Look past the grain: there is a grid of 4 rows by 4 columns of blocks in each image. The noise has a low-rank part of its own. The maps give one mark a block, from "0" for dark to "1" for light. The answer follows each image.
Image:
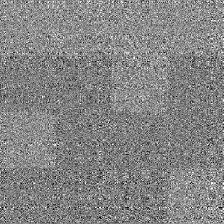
1111
0010
1000
0001
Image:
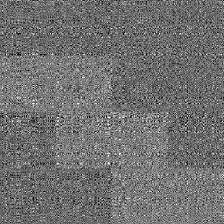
0000
1100
0110
0011
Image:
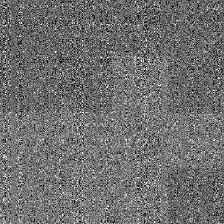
0000
0010
1111
1110
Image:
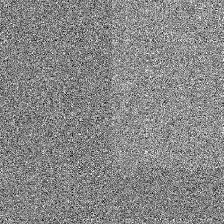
0011
0011
0011
0000
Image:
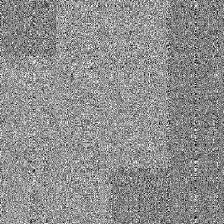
0110
1110
1110
1100
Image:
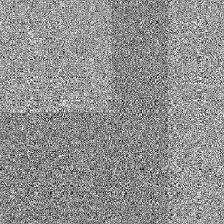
1101
1101
0001
0001
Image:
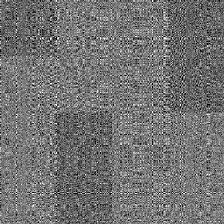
0110
1110
1011
1011
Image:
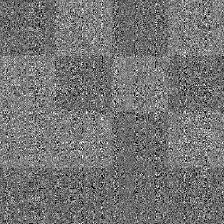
0101
1010
1101
0000
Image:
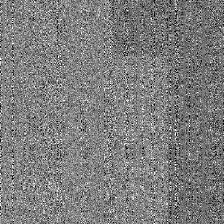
1100
1110
1110
1110
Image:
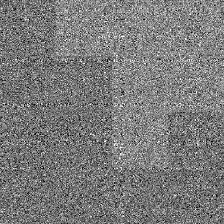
0111
0011
0010
0000
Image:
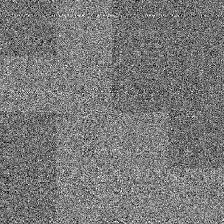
0100
1100
0110
0111
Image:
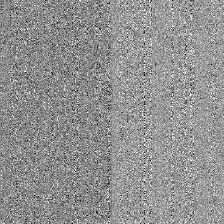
0011
0011
0011
0011
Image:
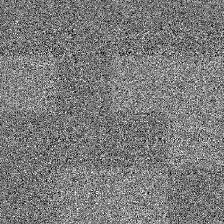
0000
1011
0001
0110
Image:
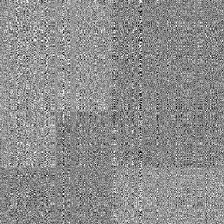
1100
1100
1000
0011
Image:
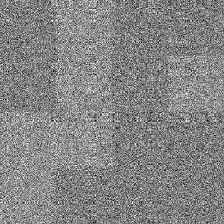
0100
0101
1100
1000
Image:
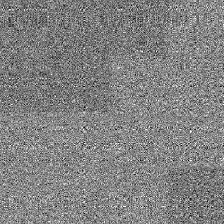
0001
0011
1111
1110
